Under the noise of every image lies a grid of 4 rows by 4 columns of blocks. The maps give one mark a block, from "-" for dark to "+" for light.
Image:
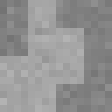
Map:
- + - -
- + + -
+ + + -
+ + - -
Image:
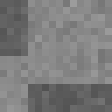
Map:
- + + +
- + + +
+ + + +
+ - - -
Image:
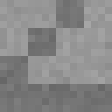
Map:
+ + - +
+ - + +
- + + +
- - - -
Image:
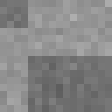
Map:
- + + +
+ + + +
+ - - -
+ - - -
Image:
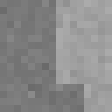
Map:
- - + +
- - + +
- - + +
- - - +
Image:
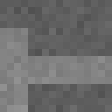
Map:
- - - -
+ - - -
+ + + +
+ - - -
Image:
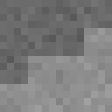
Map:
- - - -
- - - +
- + + +
+ + + +
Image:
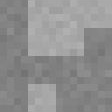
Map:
- + + +
- + + -
- - - -
- + - -
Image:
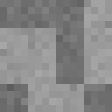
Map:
- - - +
+ + - +
+ + - +
- + + -
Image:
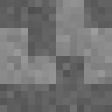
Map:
- - + -
+ - + +
+ + - +
- - - -
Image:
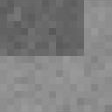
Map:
- - - +
- - - +
+ + + +
+ + + +
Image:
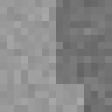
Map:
+ + - -
+ + - -
+ + - -
+ + + -
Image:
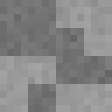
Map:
- - + +
- - - +
+ + - -
+ - + +
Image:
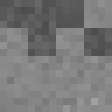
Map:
- - - +
+ - + -
+ + + +
+ + + +
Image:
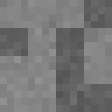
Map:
+ + + -
- + - +
+ + - +
+ + - -
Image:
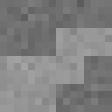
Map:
- - - -
- - + +
+ + + -
+ + - -
